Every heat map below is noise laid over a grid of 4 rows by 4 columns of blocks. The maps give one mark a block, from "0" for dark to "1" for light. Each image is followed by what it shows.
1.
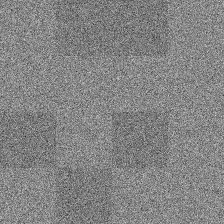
1001
1111
0101
1011
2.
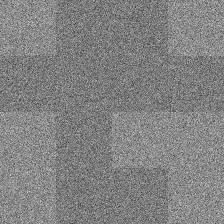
1001
0000
1011
1001
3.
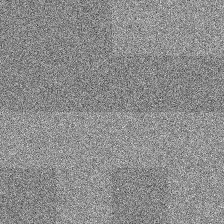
0011
0000
1111
0101
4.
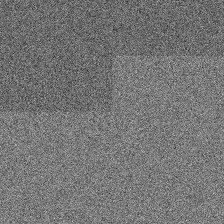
0000
0011
1111
1111
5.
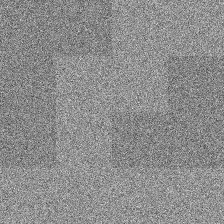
0011
0110
0100
1111
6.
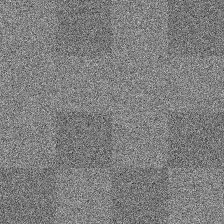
1010
1111
1010
0101
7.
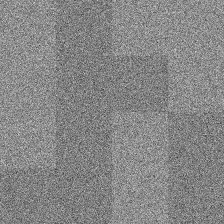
1011
1001
1010
0010
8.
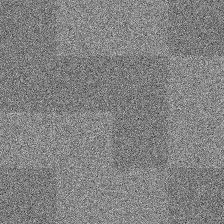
0110
0001
1101
0110
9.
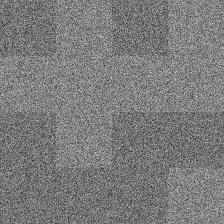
0101
1111
0100
0001
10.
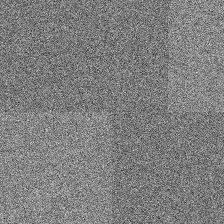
0001
0001
1100
1100
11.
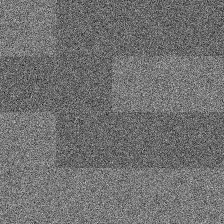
1000
0011
1000
1111
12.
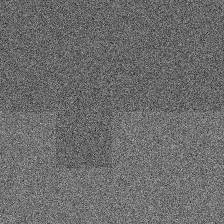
0000
0000
1011
1111
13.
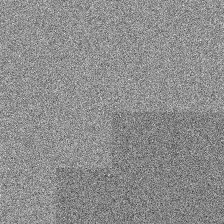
1111
1111
1100
1000
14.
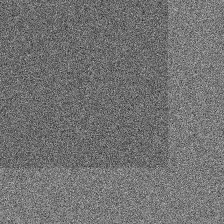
0001
0001
0001
1111
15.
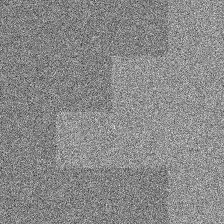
0001
0011
0111
0001
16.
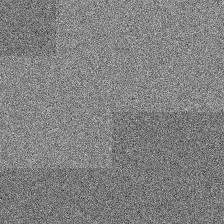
0111
1111
1100
0000
